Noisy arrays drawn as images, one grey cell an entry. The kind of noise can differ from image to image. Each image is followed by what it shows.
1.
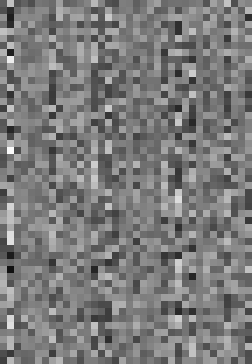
columns of uneven size
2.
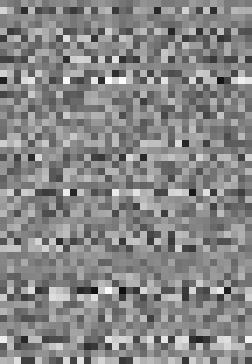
rows of uneven size
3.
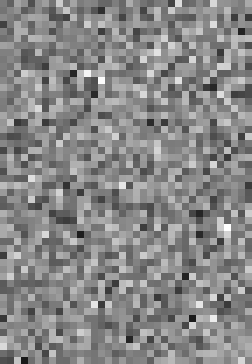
independent entries
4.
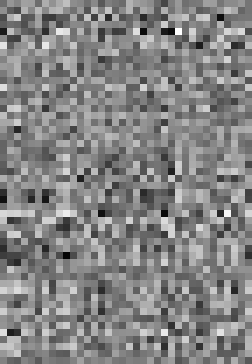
low rank plus noise
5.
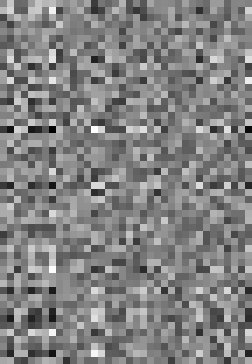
low rank plus noise
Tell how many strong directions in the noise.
one
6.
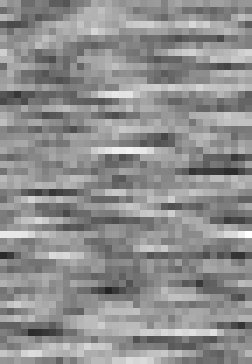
streaked along the rows
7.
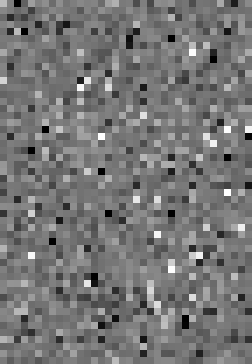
heavy tails
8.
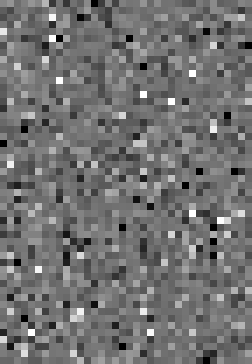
heavy tails
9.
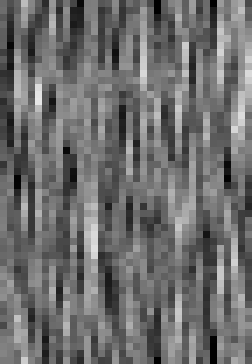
streaked along the columns
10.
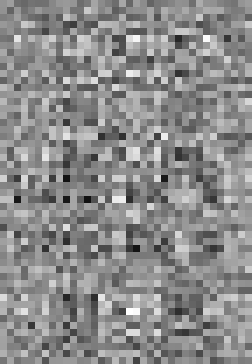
low rank plus noise
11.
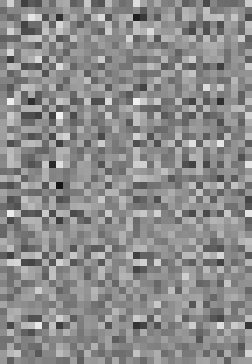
low rank plus noise
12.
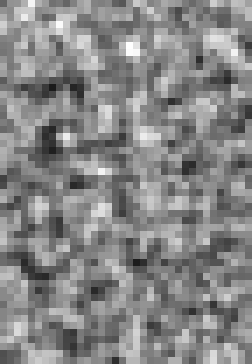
blotchy
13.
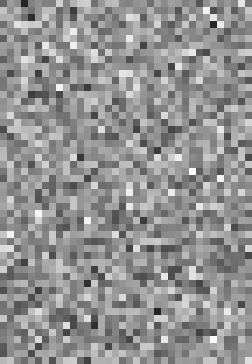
independent entries
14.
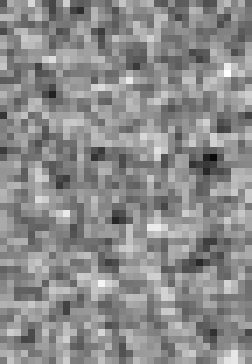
blotchy
